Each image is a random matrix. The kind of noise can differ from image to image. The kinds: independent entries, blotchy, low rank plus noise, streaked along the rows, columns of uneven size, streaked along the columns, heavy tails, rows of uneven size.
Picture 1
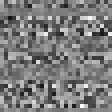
rows of uneven size
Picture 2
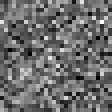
low rank plus noise
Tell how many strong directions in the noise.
five to eight
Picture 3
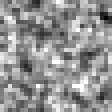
blotchy
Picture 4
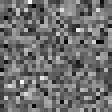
independent entries
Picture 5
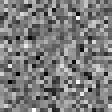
independent entries
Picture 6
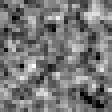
blotchy
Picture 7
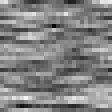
streaked along the rows
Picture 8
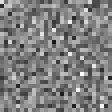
independent entries
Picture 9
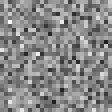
independent entries
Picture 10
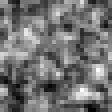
blotchy
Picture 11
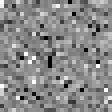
heavy tails
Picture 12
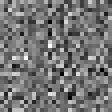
low rank plus noise
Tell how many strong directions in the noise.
three or four
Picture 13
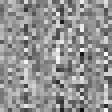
columns of uneven size
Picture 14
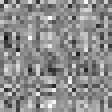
low rank plus noise
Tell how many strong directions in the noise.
one
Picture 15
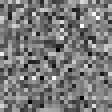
independent entries
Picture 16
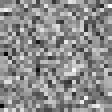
low rank plus noise
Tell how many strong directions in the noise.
five to eight
